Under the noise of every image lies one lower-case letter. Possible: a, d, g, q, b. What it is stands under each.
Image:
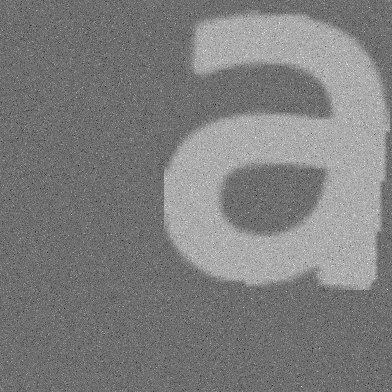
a
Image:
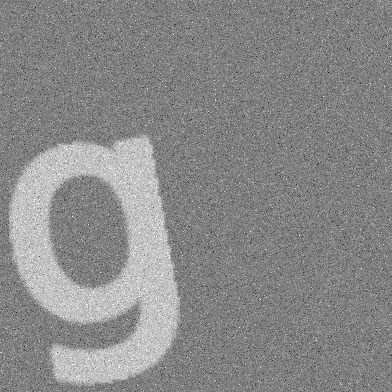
g
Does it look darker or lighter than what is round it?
lighter
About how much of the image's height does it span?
two thirds
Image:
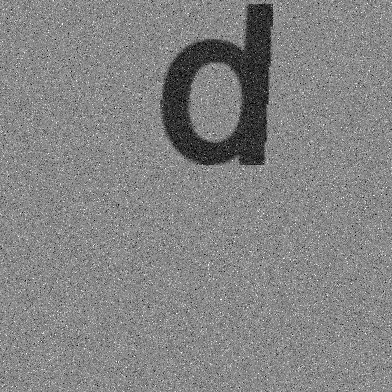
d
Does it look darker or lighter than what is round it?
darker
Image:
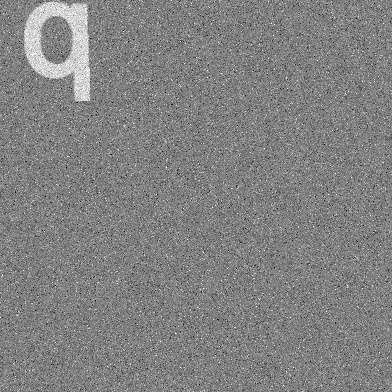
q
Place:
top left
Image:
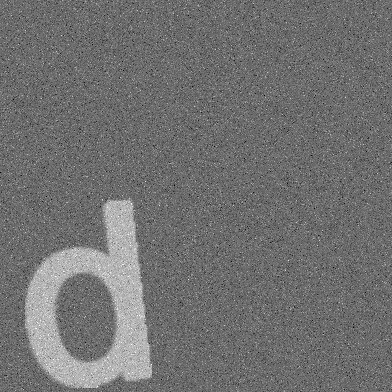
d
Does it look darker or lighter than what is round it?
lighter
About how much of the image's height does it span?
half
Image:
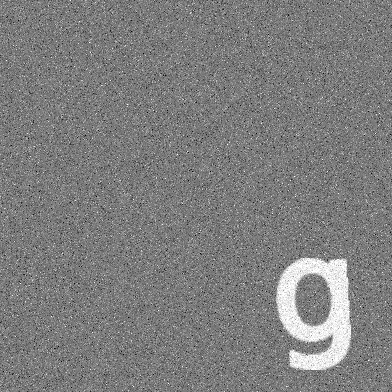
g
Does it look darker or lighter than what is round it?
lighter
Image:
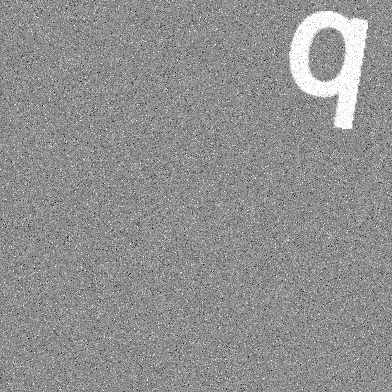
q
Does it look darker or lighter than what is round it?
lighter
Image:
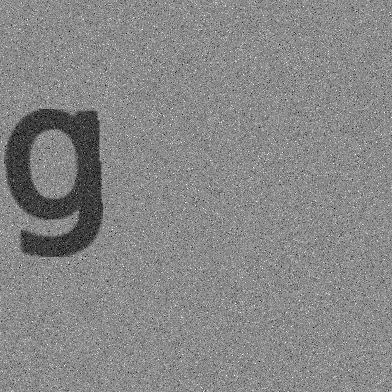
g
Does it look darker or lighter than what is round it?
darker
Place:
middle left
